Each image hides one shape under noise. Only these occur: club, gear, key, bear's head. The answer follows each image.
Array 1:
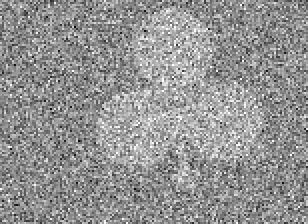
club
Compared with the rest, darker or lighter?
lighter
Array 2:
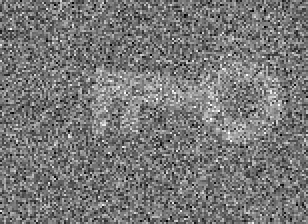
key
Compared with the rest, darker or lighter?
lighter
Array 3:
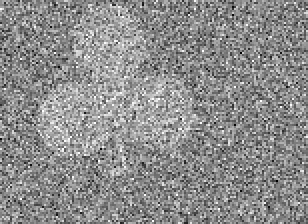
club
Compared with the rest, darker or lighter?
lighter
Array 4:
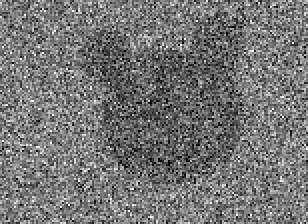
bear's head
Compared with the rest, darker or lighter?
darker
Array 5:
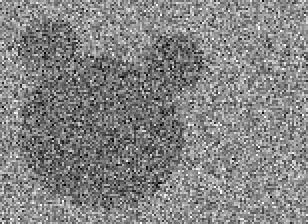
bear's head
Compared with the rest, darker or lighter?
darker
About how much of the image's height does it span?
nearly all
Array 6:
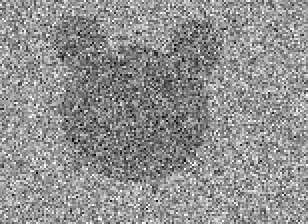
bear's head
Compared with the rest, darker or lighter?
darker
